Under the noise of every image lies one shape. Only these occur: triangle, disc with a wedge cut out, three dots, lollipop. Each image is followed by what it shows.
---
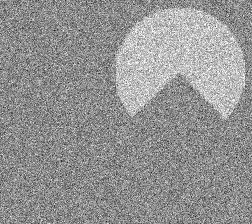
disc with a wedge cut out
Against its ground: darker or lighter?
lighter
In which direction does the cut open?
down
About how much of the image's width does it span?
half
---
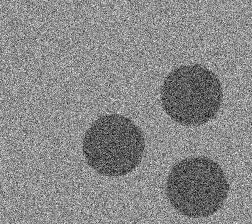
three dots
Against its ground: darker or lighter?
darker
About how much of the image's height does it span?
two thirds
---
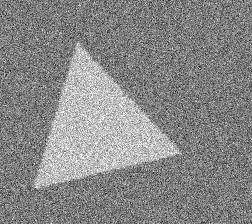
triangle
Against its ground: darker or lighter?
lighter
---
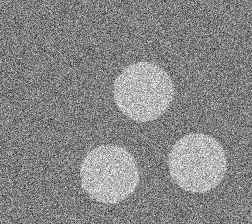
three dots
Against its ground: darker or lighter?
lighter
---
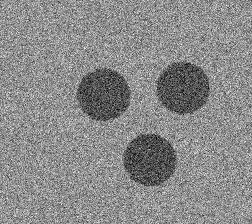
three dots
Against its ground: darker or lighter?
darker
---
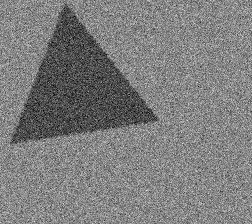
triangle
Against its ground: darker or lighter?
darker
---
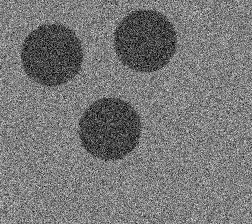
three dots
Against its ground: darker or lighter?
darker
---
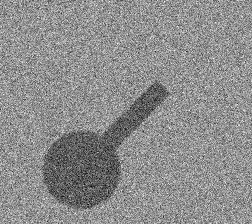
lollipop
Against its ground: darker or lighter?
darker
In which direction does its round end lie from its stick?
down and left
